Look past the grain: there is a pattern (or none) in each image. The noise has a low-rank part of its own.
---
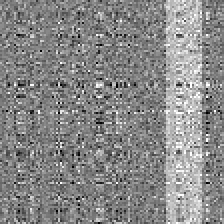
one vertical stripe
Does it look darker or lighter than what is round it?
lighter
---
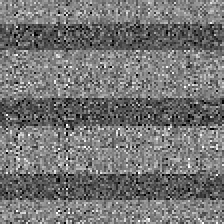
horizontal stripes
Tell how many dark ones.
3
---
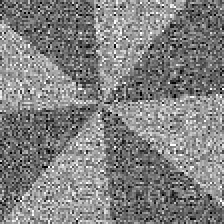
spokes from one point
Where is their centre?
centre
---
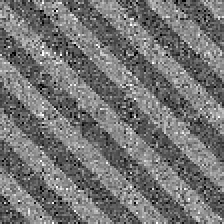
diagonal stripes
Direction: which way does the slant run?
top left to bottom right
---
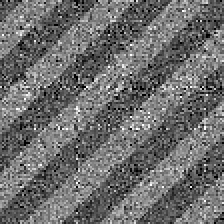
diagonal stripes
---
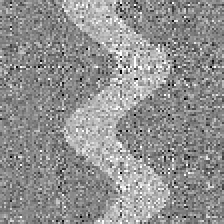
a wavy band
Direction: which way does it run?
top to bottom
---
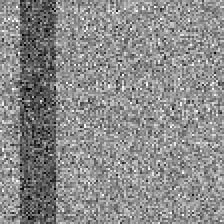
one vertical stripe
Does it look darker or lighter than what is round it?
darker
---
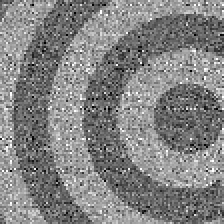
rings round one point
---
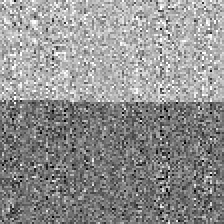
a sharp edge
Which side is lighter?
top
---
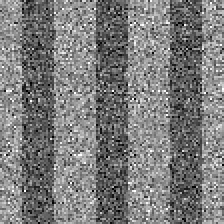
vertical stripes
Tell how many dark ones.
3
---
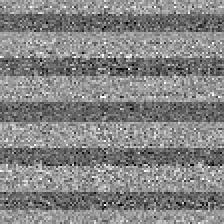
horizontal stripes
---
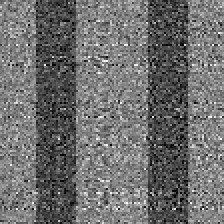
vertical stripes
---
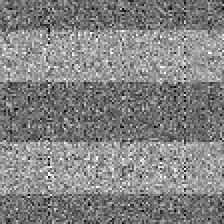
horizontal stripes
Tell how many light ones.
2
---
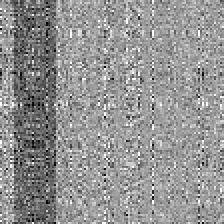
one vertical stripe
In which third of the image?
left
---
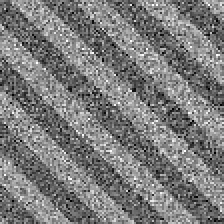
diagonal stripes
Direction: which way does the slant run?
top left to bottom right
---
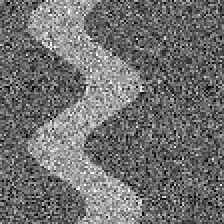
a wavy band
